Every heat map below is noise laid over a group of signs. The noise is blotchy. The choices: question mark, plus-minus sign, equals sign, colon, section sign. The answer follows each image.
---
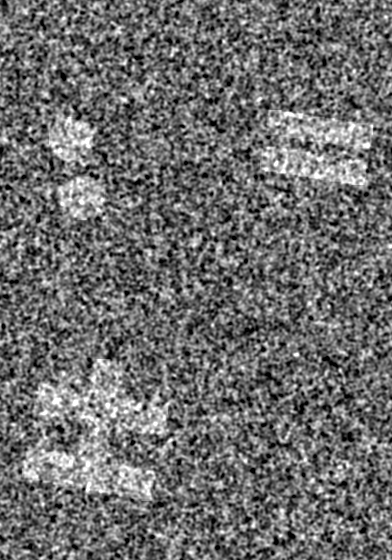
top left: colon; top right: equals sign; bottom left: plus-minus sign
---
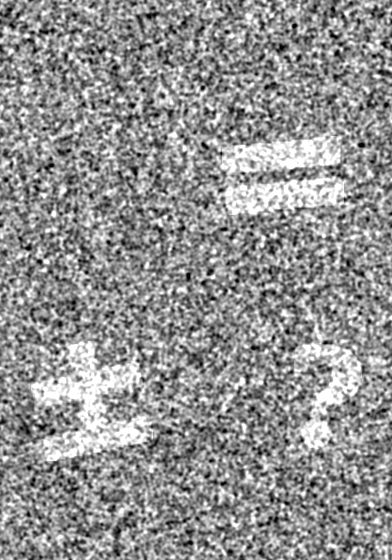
top right: equals sign; bottom left: plus-minus sign; bottom right: question mark
